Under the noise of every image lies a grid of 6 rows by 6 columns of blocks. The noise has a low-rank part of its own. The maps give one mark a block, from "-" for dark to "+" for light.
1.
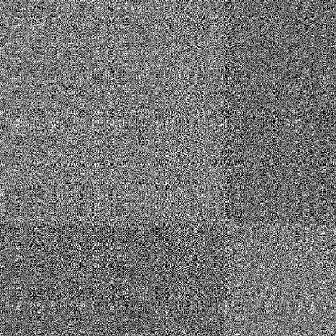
++++--
++++--
++++--
++++--
----++
----++
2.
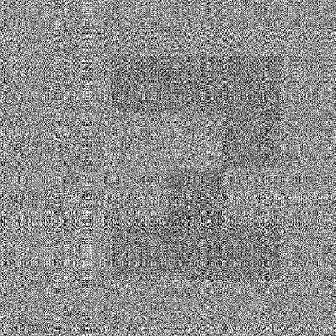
++++++
++---+
++++-+
+++-++
++---+
++++++
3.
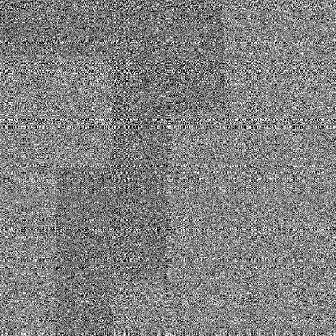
----++
++--++
++-+++
+--+++
+--+++
+-++++
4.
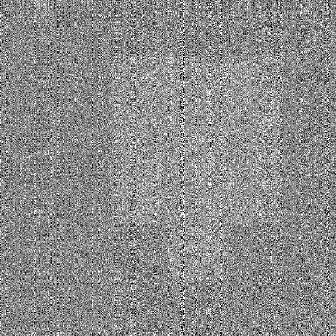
------
--+++-
--+++-
--+++-
---+--
------
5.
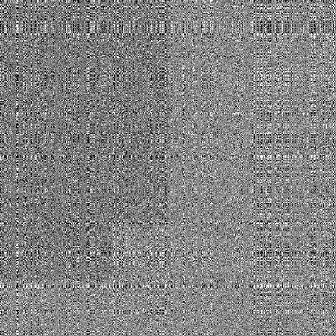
---+++
---+++
---+++
---+++
--++++
++++++
